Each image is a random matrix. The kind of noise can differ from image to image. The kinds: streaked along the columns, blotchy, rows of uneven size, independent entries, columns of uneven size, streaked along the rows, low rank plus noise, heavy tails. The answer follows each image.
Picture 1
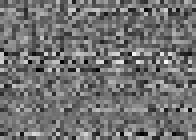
rows of uneven size
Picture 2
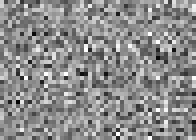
low rank plus noise
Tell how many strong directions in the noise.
five to eight
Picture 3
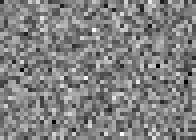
independent entries
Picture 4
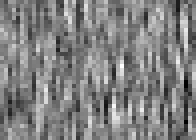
streaked along the columns
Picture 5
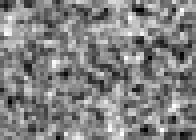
blotchy
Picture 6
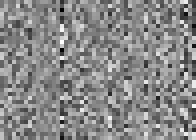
columns of uneven size
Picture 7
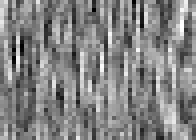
streaked along the columns
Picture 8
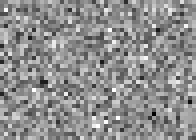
independent entries
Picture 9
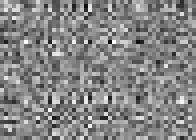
low rank plus noise
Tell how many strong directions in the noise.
one
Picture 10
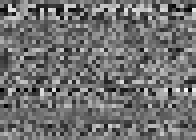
rows of uneven size
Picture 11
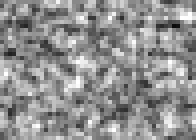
blotchy
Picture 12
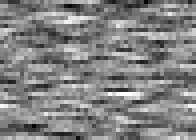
streaked along the rows
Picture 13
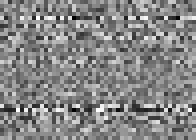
rows of uneven size
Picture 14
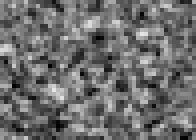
blotchy
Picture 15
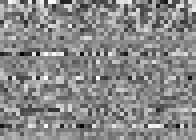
rows of uneven size
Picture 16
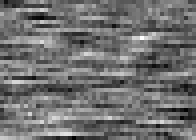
streaked along the rows
